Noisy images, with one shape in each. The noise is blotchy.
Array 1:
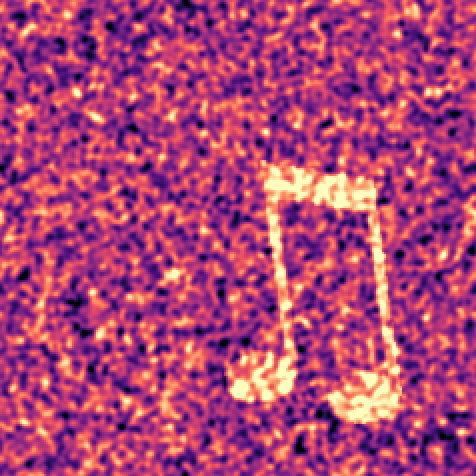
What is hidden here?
light pair of musical notes
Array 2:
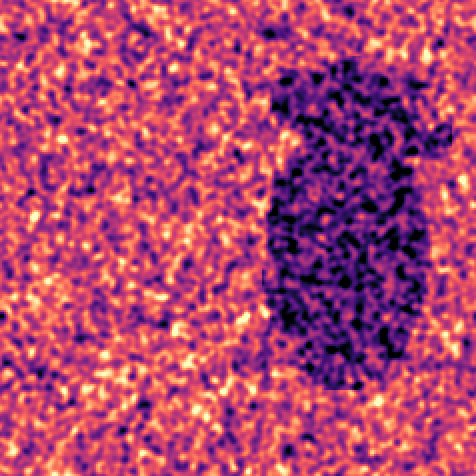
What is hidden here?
dark footprint
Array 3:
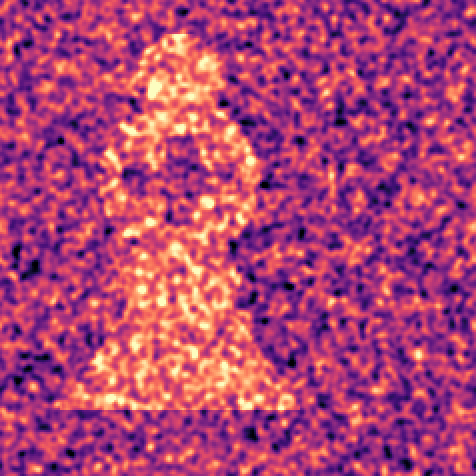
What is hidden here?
light chess bishop
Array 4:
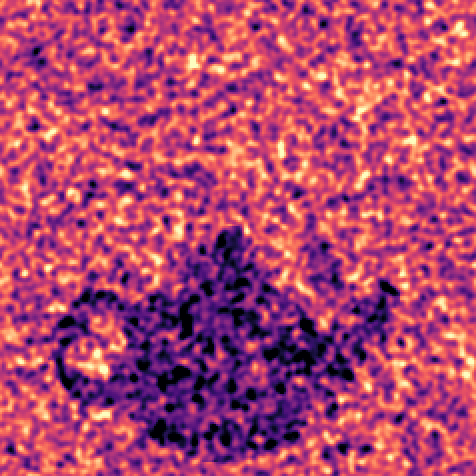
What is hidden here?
dark teapot
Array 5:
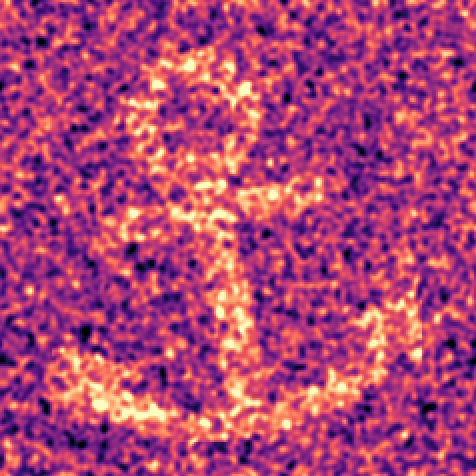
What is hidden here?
light anchor
